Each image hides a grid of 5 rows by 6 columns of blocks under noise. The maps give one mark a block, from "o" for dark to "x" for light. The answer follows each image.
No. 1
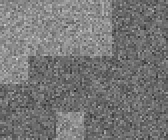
xxxxoo
xxxxoo
xooooo
oooooo
ooxooo
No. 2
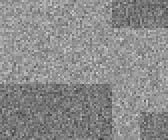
xxxxoo
xxxxxx
xxxxxx
ooooxx
ooooxo
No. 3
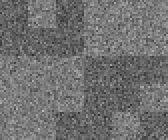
oxoxxx
oooxxx
xxxooo
xxxoox
xxooxo
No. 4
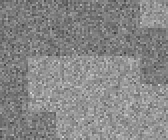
ooooox
oooooo
oxxxxo
oxxxxx
ooxxxx
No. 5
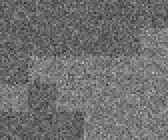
oooooo
ooooox
oxxxxx
xoxxxx
oooxxx
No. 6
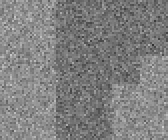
xxoooo
xxoooo
xxooox
xxooxx
xxooxx
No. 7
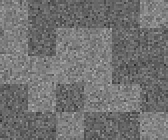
xoooox
xoxxoo
xxxxoo
oxoxxo
ooxoox
